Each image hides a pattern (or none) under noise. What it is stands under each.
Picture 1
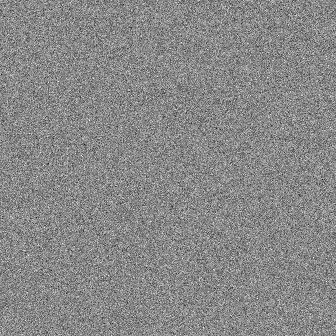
only noise
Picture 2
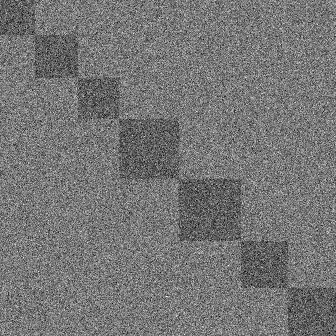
blocks along the diagonal
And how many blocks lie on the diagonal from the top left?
7
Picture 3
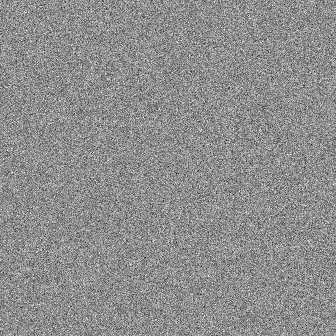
only noise
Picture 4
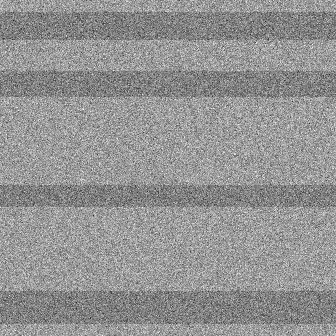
bands of rows
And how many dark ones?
4
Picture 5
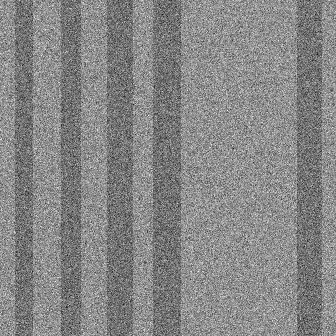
bands of columns
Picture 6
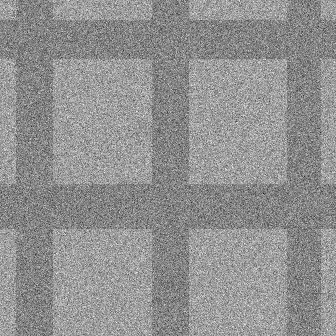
bands of rows crossing bands of columns
